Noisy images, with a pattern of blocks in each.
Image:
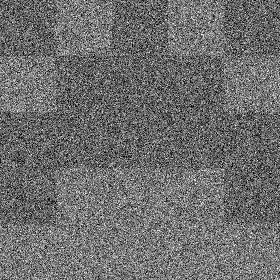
left and right mirror each other
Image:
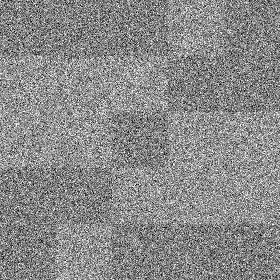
the same after a half turn
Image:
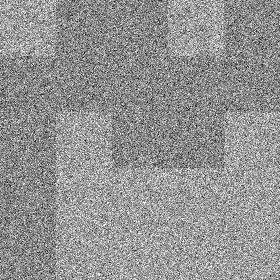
no symmetry
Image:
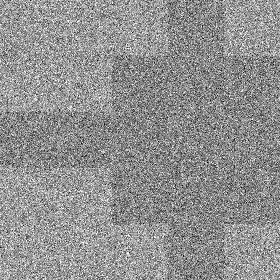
top and bottom mirror each other
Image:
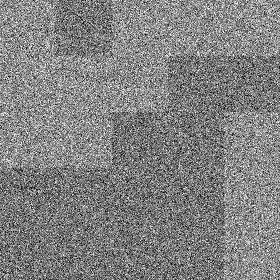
no symmetry
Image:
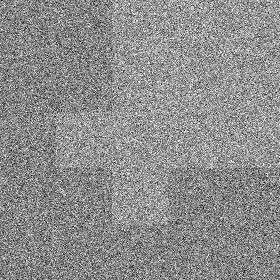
mirrored about the diagonal from the bottom left
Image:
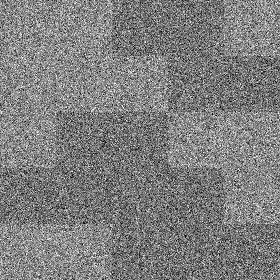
no symmetry
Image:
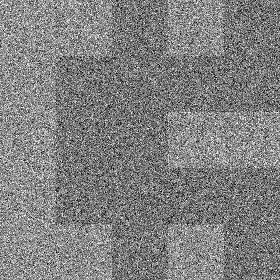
top and bottom mirror each other
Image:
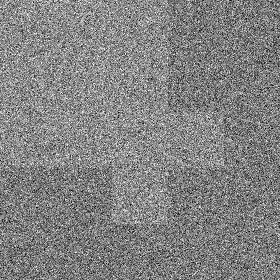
mirrored about the diagonal from the top left
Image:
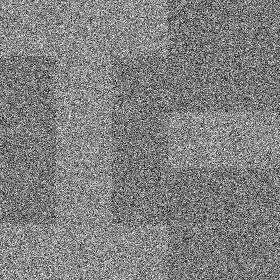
top and bottom mirror each other
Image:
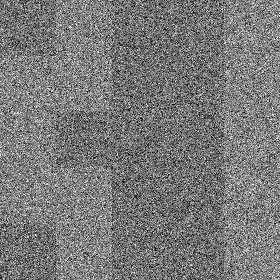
top and bottom mirror each other
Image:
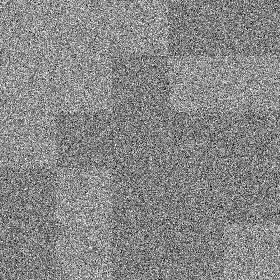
mirrored about the diagonal from the top left
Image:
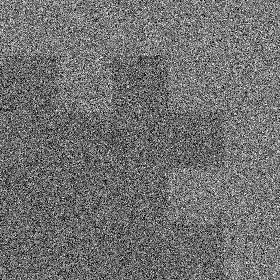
mirrored about the diagonal from the bottom left
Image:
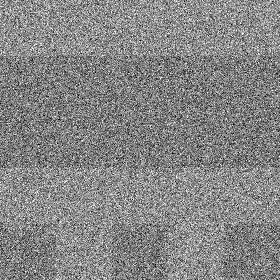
left and right mirror each other
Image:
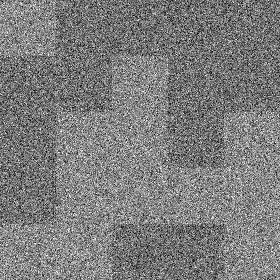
no symmetry
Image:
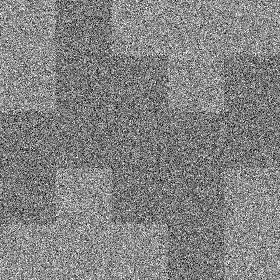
the same after a half turn
